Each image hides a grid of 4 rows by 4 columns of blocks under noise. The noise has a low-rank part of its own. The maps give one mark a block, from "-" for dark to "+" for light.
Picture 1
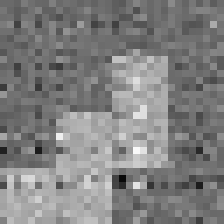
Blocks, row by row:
- - - -
- - + -
- + + -
+ + - -
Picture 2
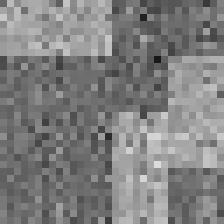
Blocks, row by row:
+ + - -
- - - +
- - + +
- - + -
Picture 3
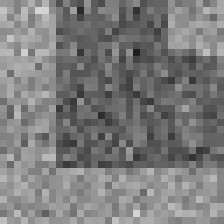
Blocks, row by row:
+ - - +
+ - - -
+ - - -
+ + + +
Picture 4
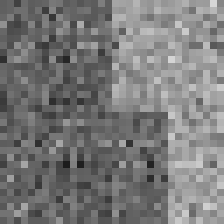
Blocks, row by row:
- - + +
- - + +
- - - +
- - - +
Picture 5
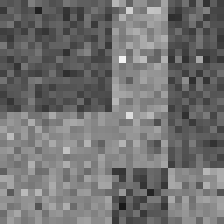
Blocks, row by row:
- - + -
- - + -
+ + + -
+ + - +
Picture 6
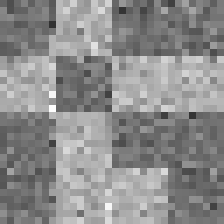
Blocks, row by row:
- + - -
+ - + +
- + - -
- + + -
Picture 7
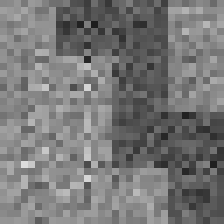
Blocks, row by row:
+ - - +
+ + - +
+ + - -
+ + + -
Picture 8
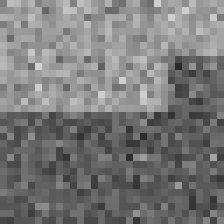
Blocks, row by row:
+ + + +
+ + + -
- - - -
- - - -
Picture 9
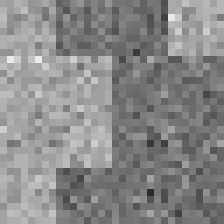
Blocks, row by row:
+ - - +
+ + - -
+ + - -
+ - - -
